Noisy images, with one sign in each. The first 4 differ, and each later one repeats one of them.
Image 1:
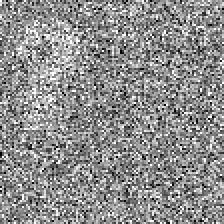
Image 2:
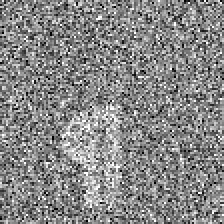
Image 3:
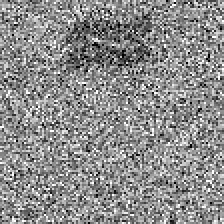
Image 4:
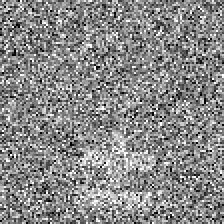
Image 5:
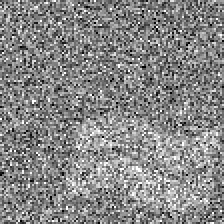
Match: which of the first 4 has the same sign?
3
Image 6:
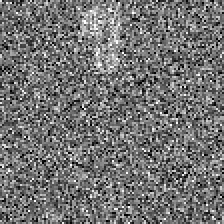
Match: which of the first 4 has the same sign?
2
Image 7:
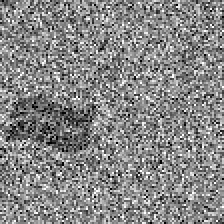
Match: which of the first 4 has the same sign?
3
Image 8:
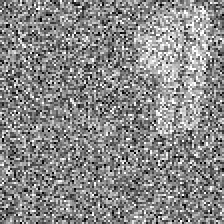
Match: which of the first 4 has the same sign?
2
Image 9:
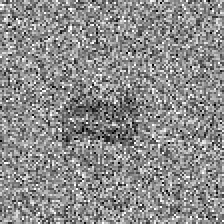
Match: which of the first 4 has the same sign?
3
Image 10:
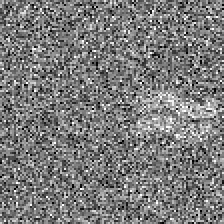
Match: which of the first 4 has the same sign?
3
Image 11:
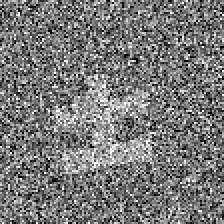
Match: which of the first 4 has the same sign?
4
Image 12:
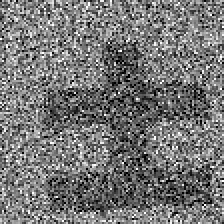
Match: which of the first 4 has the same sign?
4
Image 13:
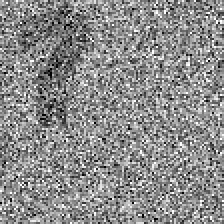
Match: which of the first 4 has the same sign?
1
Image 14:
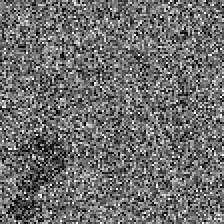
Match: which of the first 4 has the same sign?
1
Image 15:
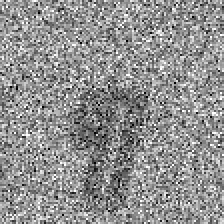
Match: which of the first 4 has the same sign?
2
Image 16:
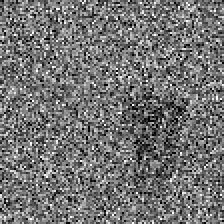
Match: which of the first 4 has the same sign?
2
